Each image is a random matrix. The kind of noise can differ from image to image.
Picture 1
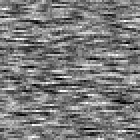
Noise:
streaked along the rows
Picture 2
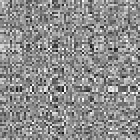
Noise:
low rank plus noise
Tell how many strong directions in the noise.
two
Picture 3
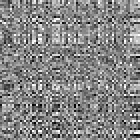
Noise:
low rank plus noise
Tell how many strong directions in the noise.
one
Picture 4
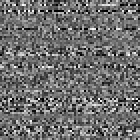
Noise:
rows of uneven size
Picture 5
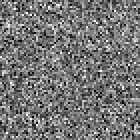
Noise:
independent entries
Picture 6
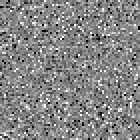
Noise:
heavy tails
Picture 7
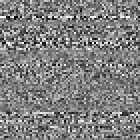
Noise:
rows of uneven size
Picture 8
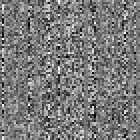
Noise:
columns of uneven size
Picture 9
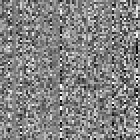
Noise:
columns of uneven size
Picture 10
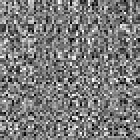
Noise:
low rank plus noise
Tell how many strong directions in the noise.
two
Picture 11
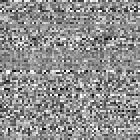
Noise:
rows of uneven size
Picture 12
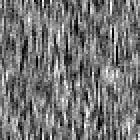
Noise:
streaked along the columns
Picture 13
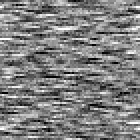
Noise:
streaked along the rows
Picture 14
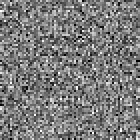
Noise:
low rank plus noise
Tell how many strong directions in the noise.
five to eight
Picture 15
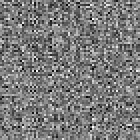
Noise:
low rank plus noise
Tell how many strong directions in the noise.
five to eight
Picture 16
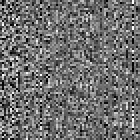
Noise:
columns of uneven size
